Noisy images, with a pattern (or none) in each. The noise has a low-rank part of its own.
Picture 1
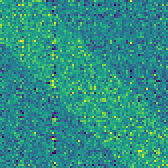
a diagonal band
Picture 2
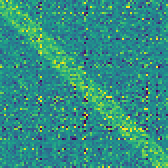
a diagonal band
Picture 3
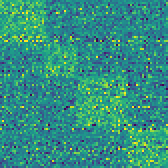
blocks along the diagonal
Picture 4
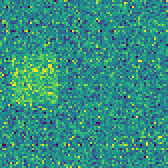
one block
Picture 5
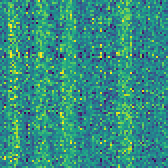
bands of columns
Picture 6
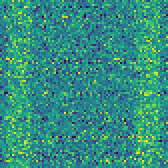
bands of columns
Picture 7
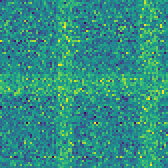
bands of rows crossing bands of columns
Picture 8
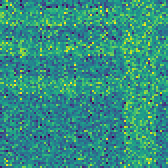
bands of rows crossing bands of columns
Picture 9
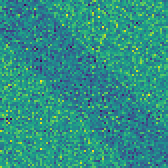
a diagonal band
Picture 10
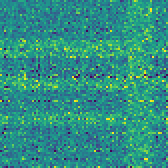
bands of rows crossing bands of columns
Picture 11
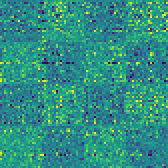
a checkerboard
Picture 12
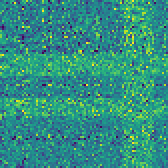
bands of rows crossing bands of columns
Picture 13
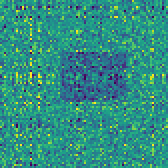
one block
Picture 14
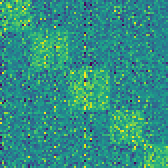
blocks along the diagonal
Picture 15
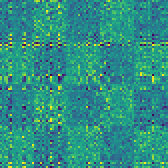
a checkerboard
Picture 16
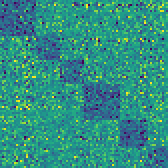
blocks along the diagonal
